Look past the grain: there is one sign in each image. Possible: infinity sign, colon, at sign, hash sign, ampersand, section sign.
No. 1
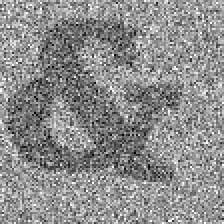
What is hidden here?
dark ampersand
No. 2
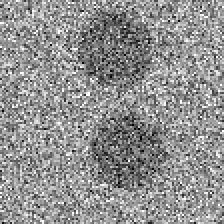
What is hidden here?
dark colon
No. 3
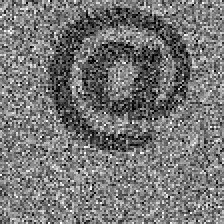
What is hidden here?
dark at sign
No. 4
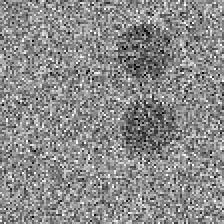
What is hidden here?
dark colon
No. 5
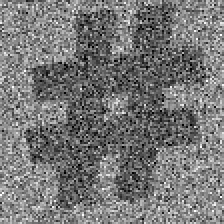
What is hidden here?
dark hash sign
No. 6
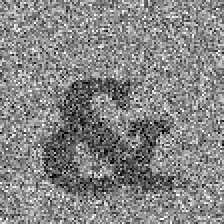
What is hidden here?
dark ampersand
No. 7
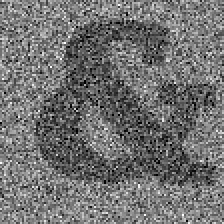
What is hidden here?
dark ampersand
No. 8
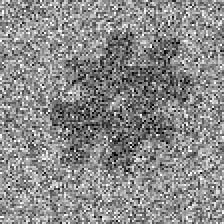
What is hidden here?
dark hash sign
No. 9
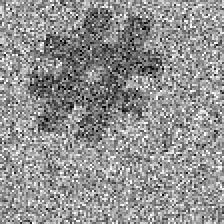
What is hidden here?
dark hash sign
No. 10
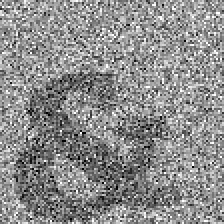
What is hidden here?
dark ampersand
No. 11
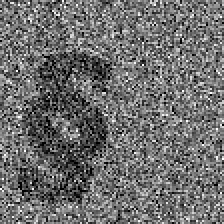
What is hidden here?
dark section sign
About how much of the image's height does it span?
two thirds
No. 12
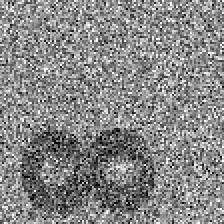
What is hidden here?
dark infinity sign
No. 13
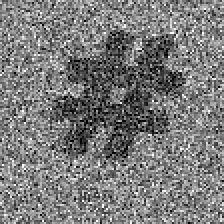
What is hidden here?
dark hash sign
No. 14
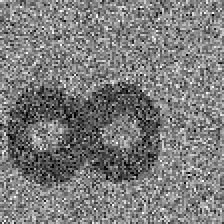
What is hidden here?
dark infinity sign
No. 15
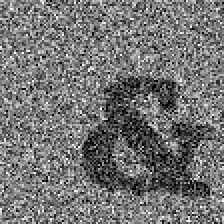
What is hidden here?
dark ampersand
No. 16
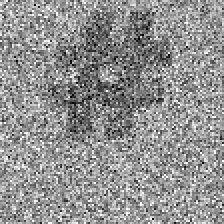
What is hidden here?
dark hash sign
